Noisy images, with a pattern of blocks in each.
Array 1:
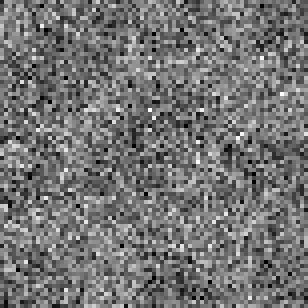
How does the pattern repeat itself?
mirrored about the diagonal from the top left
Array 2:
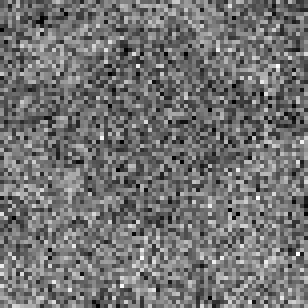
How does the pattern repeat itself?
left and right mirror each other
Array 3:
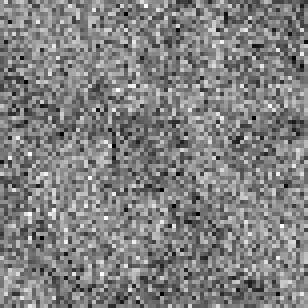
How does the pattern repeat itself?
mirrored about the diagonal from the bottom left
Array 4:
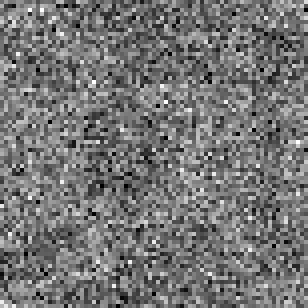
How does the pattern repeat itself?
top and bottom mirror each other
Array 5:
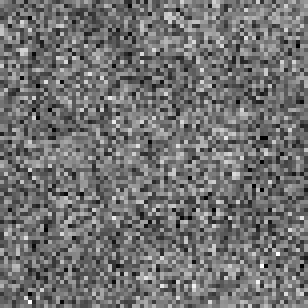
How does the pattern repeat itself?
top and bottom mirror each other
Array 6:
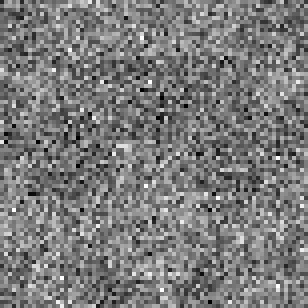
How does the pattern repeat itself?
left and right mirror each other
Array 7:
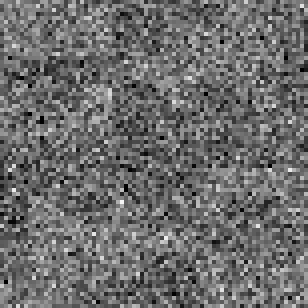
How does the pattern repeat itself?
the same after a half turn
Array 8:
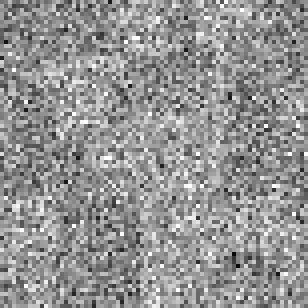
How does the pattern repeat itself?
no symmetry
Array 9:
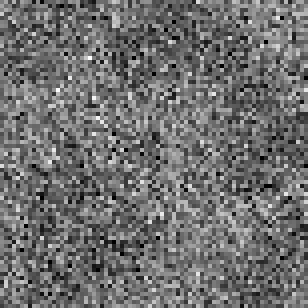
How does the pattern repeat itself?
mirrored about the diagonal from the bottom left
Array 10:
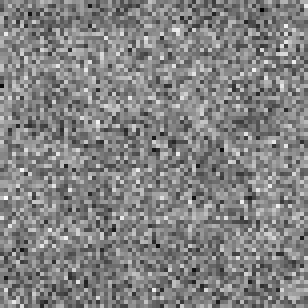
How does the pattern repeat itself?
left and right mirror each other
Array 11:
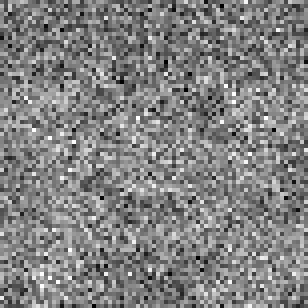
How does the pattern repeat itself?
left and right mirror each other
